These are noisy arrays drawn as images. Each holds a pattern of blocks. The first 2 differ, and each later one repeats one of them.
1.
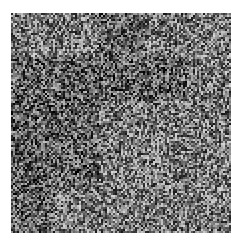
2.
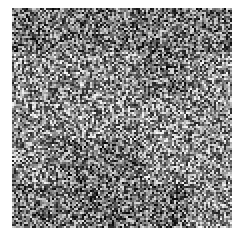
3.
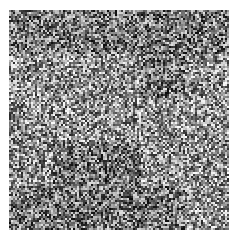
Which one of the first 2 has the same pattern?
2
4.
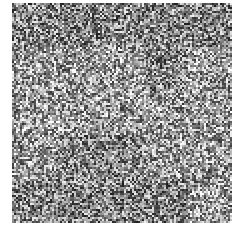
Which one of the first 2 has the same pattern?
2
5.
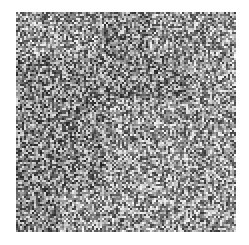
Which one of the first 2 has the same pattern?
1
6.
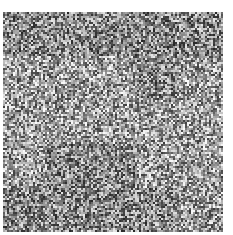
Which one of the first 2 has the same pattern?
2
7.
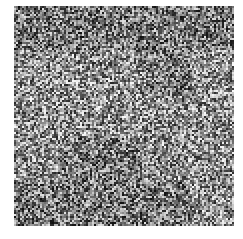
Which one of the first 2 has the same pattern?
2
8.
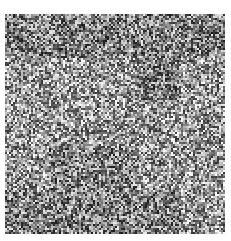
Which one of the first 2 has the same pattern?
2
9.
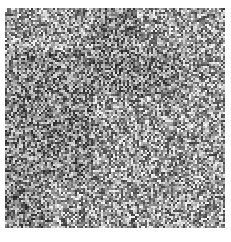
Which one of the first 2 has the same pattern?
1
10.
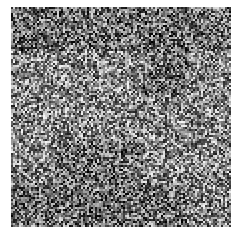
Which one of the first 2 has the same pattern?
2
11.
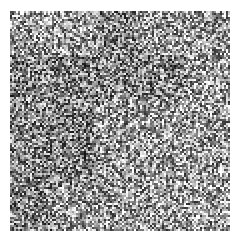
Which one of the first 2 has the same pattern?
1
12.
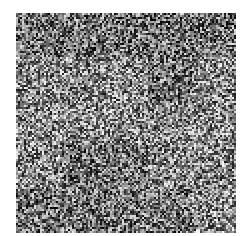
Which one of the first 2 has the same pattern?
2
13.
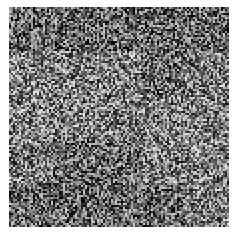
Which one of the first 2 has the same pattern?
2
